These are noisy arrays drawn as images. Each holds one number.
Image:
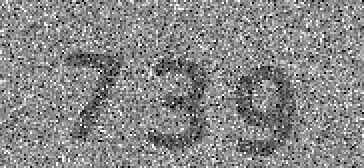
739
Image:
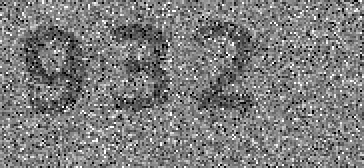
932
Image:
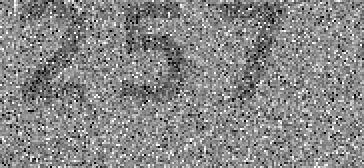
257
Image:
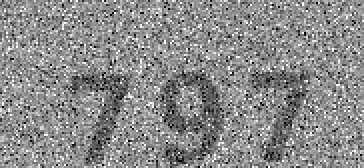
797
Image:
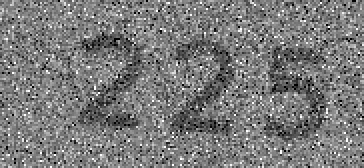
225
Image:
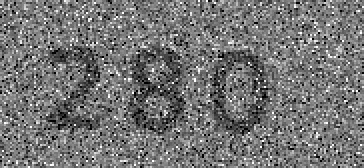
280
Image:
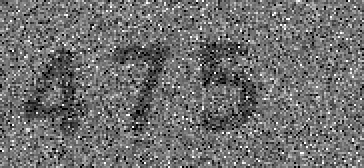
475
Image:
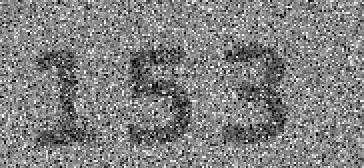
153
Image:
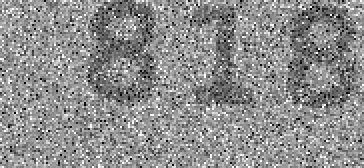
818
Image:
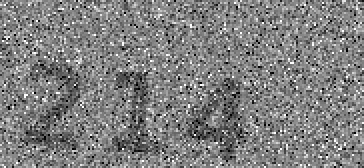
214
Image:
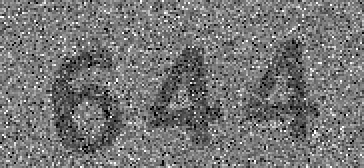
644
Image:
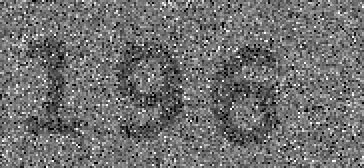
196
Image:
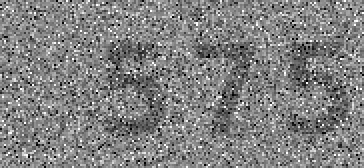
575
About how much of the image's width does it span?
two thirds
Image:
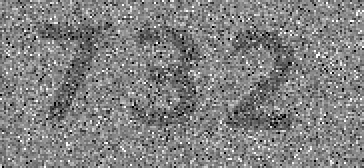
732
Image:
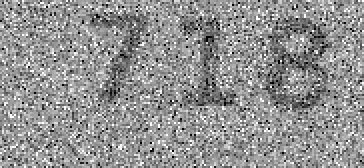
718
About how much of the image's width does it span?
two thirds
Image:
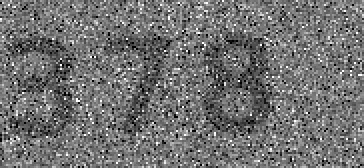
378
